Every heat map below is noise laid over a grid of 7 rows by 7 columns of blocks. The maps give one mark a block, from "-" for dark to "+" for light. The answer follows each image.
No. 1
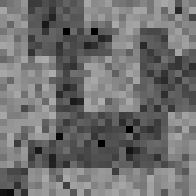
+ - - + + + +
+ - - - + - +
+ + - + + - -
+ + - + + - -
+ + - - - - +
+ - - - - - +
- + + + + + +
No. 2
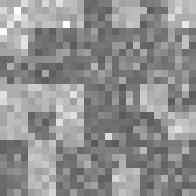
+ + + - + - +
+ - - - - - -
- - - - - - -
+ + + - - + -
+ - + - - - +
- + - - - - -
- + - - + - -
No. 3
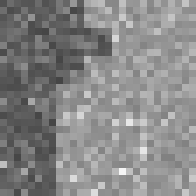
- - - + + + +
- - - - + + +
- - - + + + +
- - + + + + +
- - + + + + +
- - + + + + +
- - + + + + +
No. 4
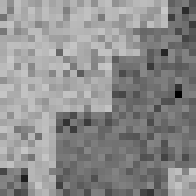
+ + + + + + -
+ + + + + - -
+ + + + - - -
+ + + + - - -
+ + - - - - -
+ + - - - - -
- + - - - - +
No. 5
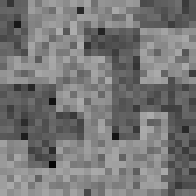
- + + + + - -
- + + - - + +
+ + + + - + +
- - + + - - -
- - - + - + -
+ - + + + + -
+ + + + + + -
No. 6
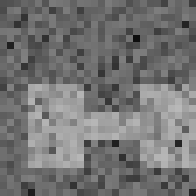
- - - - - - -
- - - - - - -
- - - - - - -
- + + - - + +
- + + + + + +
- + + - - + +
- - - - - - -
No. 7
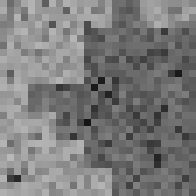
+ + + + - + +
+ + + - - - -
+ + + - - - -
+ - - - - - -
+ + - - - - -
+ + + - - - -
+ + + + - - -
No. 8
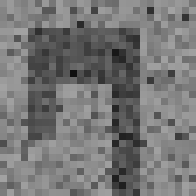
+ + + + + + +
+ - - - - + +
+ - - - - + +
+ - + + - + +
+ - + + - + +
+ + + + - + +
+ + + + - + +
